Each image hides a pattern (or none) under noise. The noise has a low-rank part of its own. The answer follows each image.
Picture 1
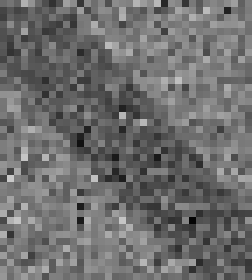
a diagonal band
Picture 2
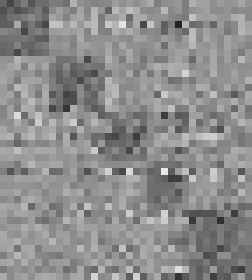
blocks along the diagonal
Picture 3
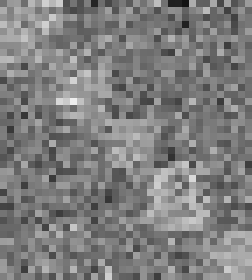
blocks along the diagonal
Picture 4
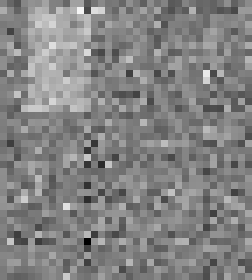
one block
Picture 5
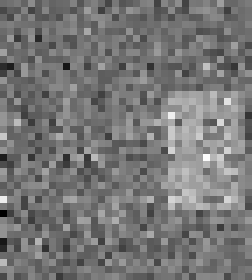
one block
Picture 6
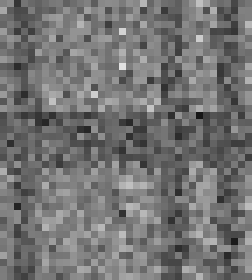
bands of rows crossing bands of columns
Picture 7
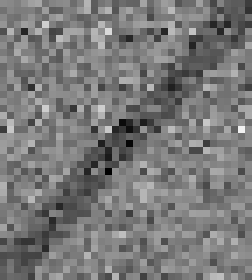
a diagonal band
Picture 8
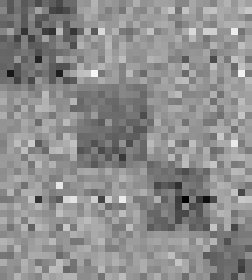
blocks along the diagonal
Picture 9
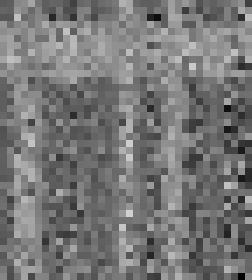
bands of rows crossing bands of columns
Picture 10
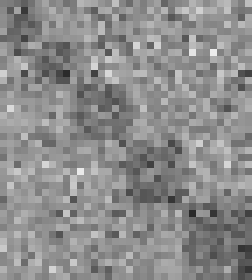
blocks along the diagonal
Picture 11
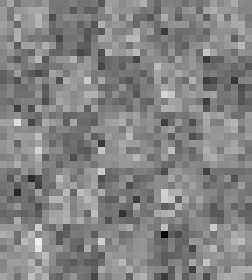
a checkerboard
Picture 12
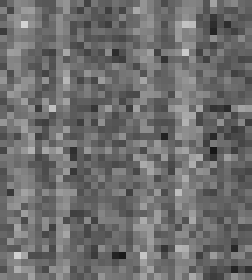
bands of columns
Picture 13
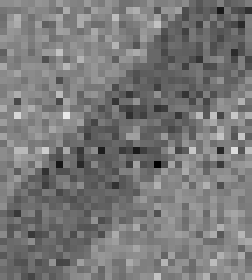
a diagonal band
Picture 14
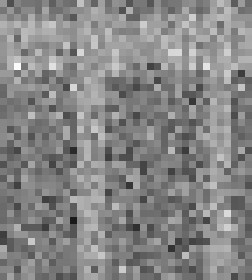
bands of rows crossing bands of columns
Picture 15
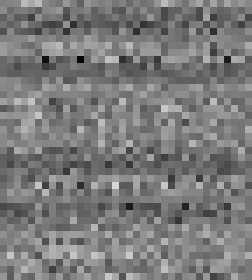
bands of rows
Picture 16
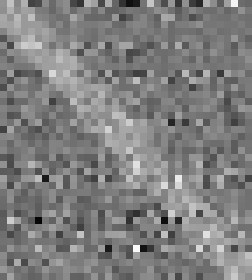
a diagonal band
